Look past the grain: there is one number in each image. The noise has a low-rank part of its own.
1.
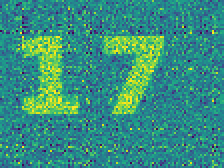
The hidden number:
17
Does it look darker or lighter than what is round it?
lighter
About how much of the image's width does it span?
two thirds
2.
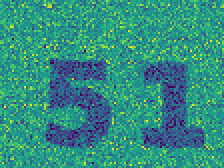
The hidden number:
51
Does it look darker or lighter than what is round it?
darker
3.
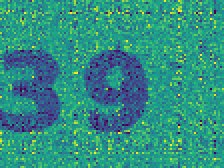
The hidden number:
39
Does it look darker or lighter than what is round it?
darker
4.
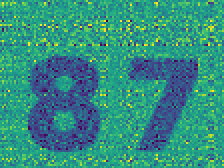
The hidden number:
87
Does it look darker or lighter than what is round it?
darker
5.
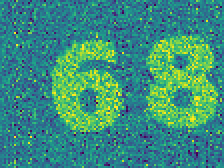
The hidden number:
68
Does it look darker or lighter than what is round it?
lighter
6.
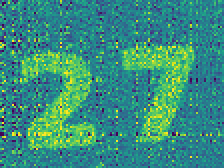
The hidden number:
27
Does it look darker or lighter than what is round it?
lighter
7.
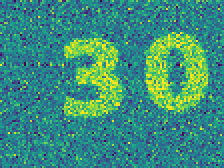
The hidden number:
30
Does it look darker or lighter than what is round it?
lighter
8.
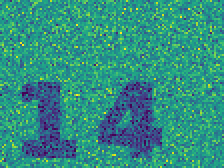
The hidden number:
14
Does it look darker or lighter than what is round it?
darker
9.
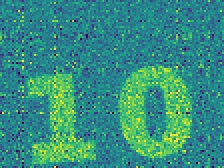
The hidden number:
10
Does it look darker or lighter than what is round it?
lighter
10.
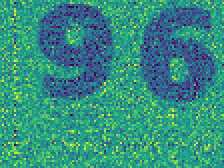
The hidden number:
96
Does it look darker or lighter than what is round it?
darker
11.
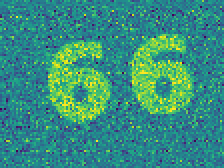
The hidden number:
66
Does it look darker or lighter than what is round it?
lighter
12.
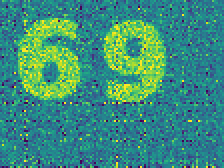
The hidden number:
69
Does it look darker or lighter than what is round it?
lighter
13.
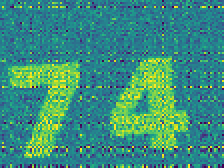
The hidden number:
74
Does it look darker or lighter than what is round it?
lighter
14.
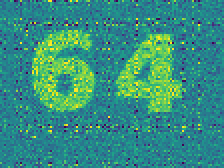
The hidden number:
64
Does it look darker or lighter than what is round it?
lighter
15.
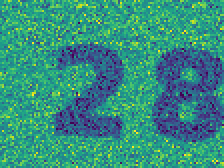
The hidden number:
28
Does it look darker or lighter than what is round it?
darker
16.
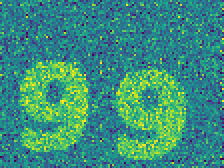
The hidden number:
99
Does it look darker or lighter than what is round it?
lighter
